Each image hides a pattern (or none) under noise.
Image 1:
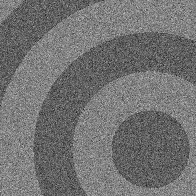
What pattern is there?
rings round one point
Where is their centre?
bottom right
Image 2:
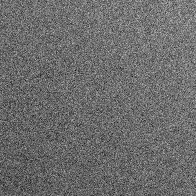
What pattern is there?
a smooth slope
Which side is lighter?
top right
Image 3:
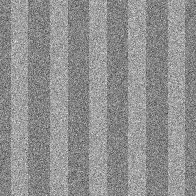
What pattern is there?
vertical stripes
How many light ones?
5
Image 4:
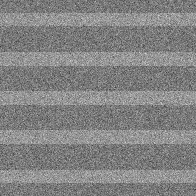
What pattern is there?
horizontal stripes
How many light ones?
5
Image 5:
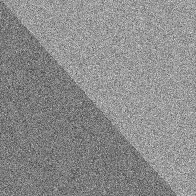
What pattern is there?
a sharp edge
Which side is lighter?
top right
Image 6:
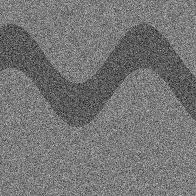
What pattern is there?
a wavy band
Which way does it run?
left to right
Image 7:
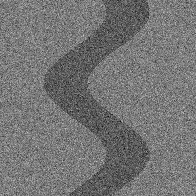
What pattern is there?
a wavy band
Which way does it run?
top to bottom
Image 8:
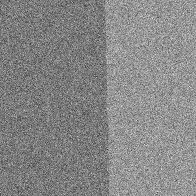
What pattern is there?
a sharp edge
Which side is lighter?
right
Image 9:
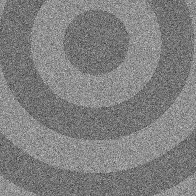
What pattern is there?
rings round one point
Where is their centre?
top middle
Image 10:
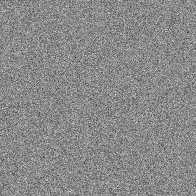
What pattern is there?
only noise
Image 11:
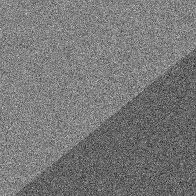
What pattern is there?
a sharp edge
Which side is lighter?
top left
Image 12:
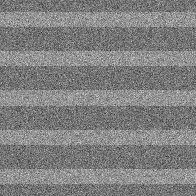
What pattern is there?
horizontal stripes
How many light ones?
5
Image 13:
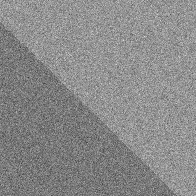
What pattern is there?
a sharp edge
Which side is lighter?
top right
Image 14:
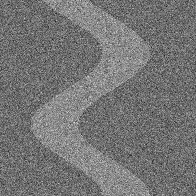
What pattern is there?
a wavy band
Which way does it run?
top to bottom
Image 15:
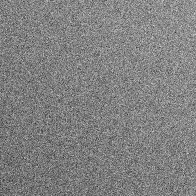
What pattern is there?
a smooth slope
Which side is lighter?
top right
